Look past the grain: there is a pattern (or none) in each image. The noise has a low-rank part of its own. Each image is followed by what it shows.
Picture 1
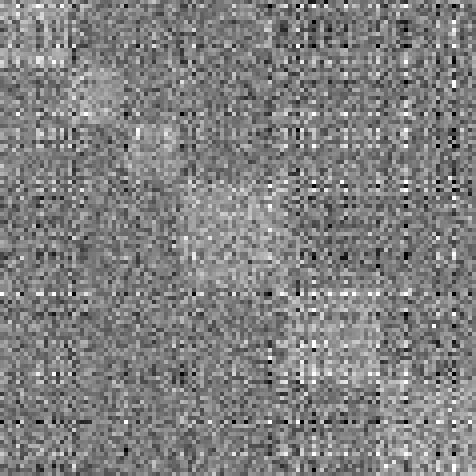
blocks along the diagonal
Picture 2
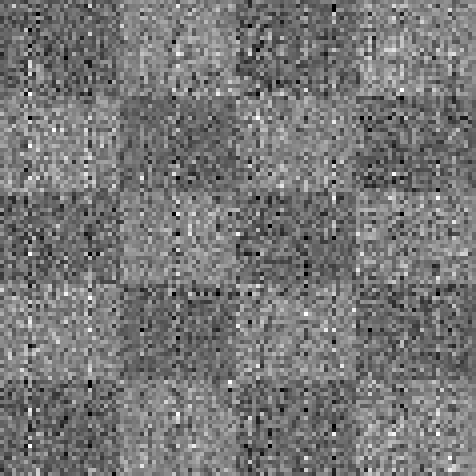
a checkerboard
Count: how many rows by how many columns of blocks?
5 by 4
